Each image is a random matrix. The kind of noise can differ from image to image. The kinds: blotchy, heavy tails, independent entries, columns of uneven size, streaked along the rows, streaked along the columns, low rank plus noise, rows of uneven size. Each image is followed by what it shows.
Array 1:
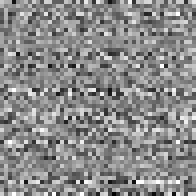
rows of uneven size
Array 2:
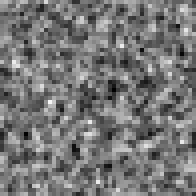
blotchy
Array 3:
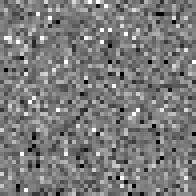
heavy tails
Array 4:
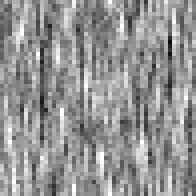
streaked along the columns
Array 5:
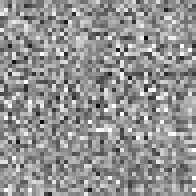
low rank plus noise
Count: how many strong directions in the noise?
five to eight
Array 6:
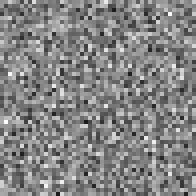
independent entries
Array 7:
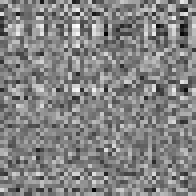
low rank plus noise
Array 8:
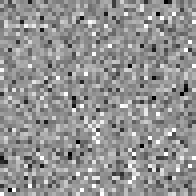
heavy tails
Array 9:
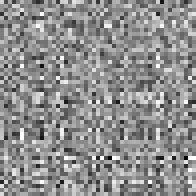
low rank plus noise
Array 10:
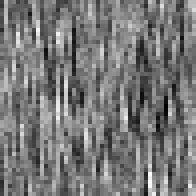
streaked along the columns
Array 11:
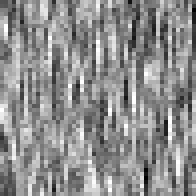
streaked along the columns
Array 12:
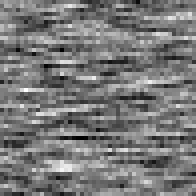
streaked along the rows
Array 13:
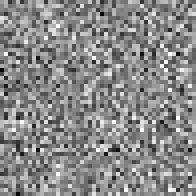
low rank plus noise
